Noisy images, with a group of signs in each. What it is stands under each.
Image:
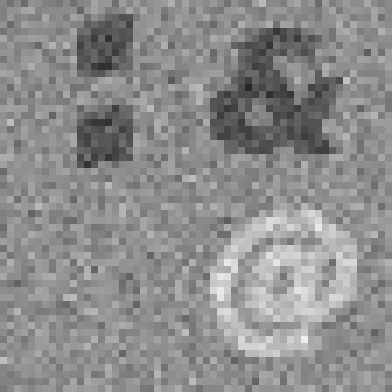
top left: dark colon; top right: dark ampersand; bottom right: light at sign
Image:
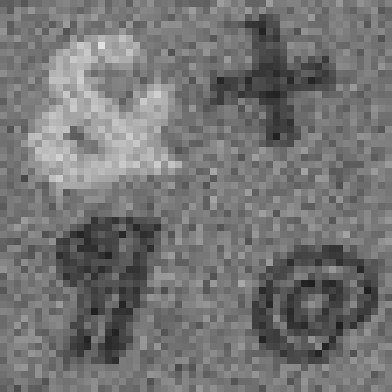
top left: light ampersand; top right: dark plus sign; bottom left: dark pilcrow; bottom right: dark at sign
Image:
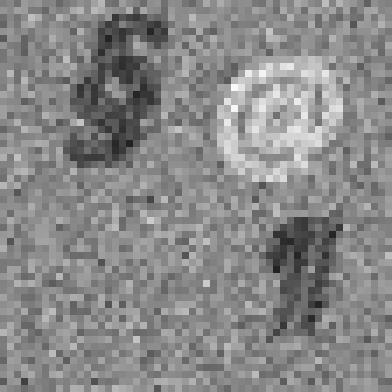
top left: dark section sign; top right: light at sign; bottom right: dark pilcrow
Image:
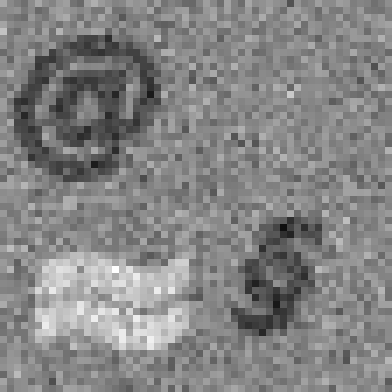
top left: dark at sign; bottom left: light approximately sign; bottom right: dark section sign
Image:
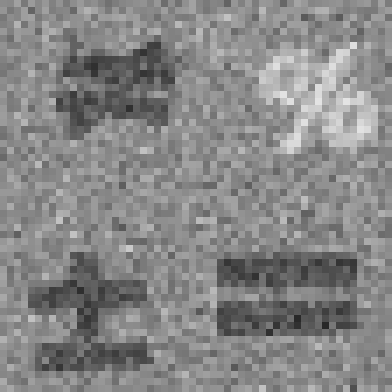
top left: dark not-equal sign; top right: light percent sign; bottom left: dark plus-minus sign; bottom right: dark equals sign
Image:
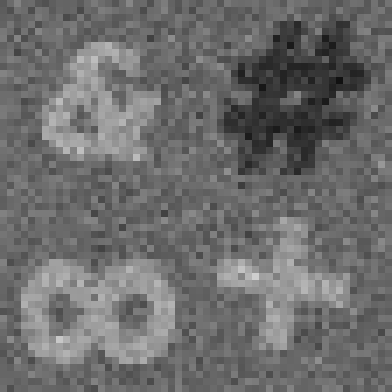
top left: light ampersand; top right: dark hash sign; bottom left: light infinity sign; bottom right: light plus sign
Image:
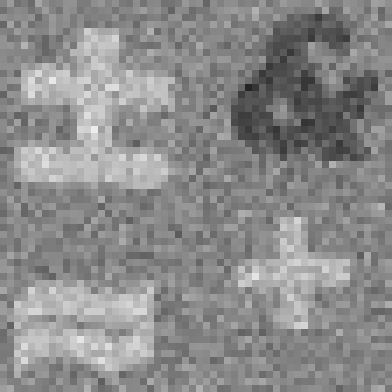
top left: light plus-minus sign; top right: dark ampersand; bottom left: light approximately sign; bottom right: light plus sign
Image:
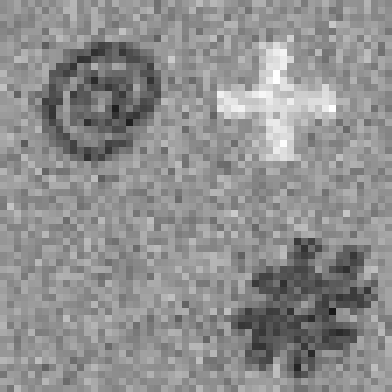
top left: dark at sign; top right: light plus sign; bottom right: dark hash sign
